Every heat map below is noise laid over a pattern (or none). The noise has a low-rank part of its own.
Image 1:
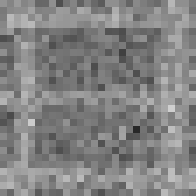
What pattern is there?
bands of rows crossing bands of columns
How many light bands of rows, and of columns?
3 and 2
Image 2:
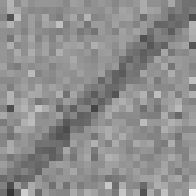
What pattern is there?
a diagonal band
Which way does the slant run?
bottom left to top right
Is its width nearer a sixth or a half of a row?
a sixth
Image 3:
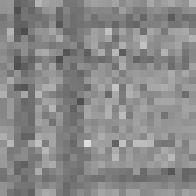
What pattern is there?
bands of rows crossing bands of columns
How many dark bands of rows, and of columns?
3 and 2
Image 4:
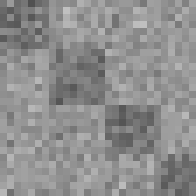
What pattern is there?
blocks along the diagonal
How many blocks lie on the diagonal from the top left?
4
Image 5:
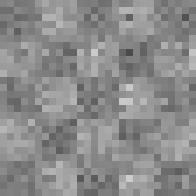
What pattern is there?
a checkerboard
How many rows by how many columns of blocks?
5 by 5
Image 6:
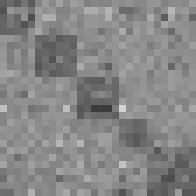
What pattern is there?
blocks along the diagonal
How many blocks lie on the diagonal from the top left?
5
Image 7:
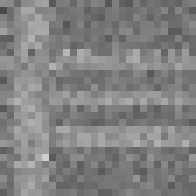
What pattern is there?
bands of rows crossing bands of columns
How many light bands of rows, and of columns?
3 and 1
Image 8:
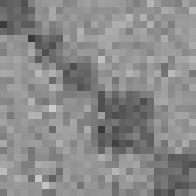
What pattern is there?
blocks along the diagonal
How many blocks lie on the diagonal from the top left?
5
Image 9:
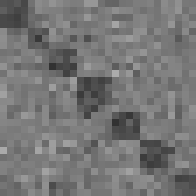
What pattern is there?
blocks along the diagonal
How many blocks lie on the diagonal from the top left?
7
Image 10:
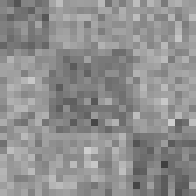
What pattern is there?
blocks along the diagonal
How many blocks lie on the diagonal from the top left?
3
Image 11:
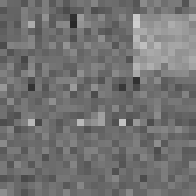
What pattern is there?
one block
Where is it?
top right
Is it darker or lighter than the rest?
lighter
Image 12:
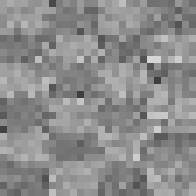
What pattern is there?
a checkerboard
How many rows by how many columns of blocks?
6 by 4
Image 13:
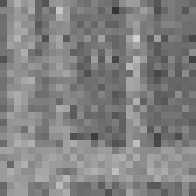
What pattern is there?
bands of rows crossing bands of columns
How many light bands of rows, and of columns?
1 and 3
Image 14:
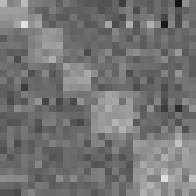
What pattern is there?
blocks along the diagonal
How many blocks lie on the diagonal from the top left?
5
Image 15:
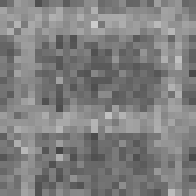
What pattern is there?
bands of rows crossing bands of columns
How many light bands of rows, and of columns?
2 and 2
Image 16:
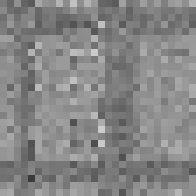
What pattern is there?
bands of rows crossing bands of columns
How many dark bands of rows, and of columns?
2 and 2
